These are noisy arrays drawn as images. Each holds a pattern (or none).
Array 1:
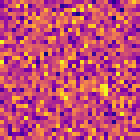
only noise
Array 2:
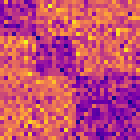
blocks along the diagonal
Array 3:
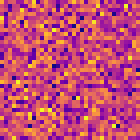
only noise
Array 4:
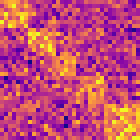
blocks along the diagonal
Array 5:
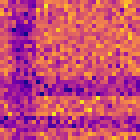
bands of rows crossing bands of columns
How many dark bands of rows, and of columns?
2 and 1
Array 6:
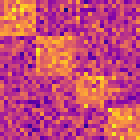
blocks along the diagonal
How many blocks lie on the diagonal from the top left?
4
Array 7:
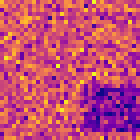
one block
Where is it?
bottom right
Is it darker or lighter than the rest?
darker
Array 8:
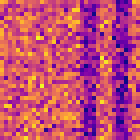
bands of columns
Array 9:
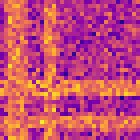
bands of rows crossing bands of columns
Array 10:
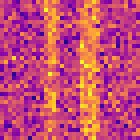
bands of columns
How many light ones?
2
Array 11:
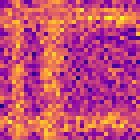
bands of rows crossing bands of columns
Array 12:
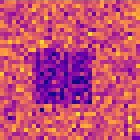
one block
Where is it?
centre
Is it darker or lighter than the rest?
darker
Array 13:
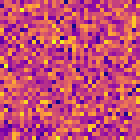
only noise
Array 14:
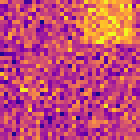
one block
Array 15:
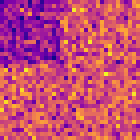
one block
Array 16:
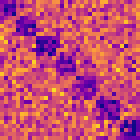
blocks along the diagonal
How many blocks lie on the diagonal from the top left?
7
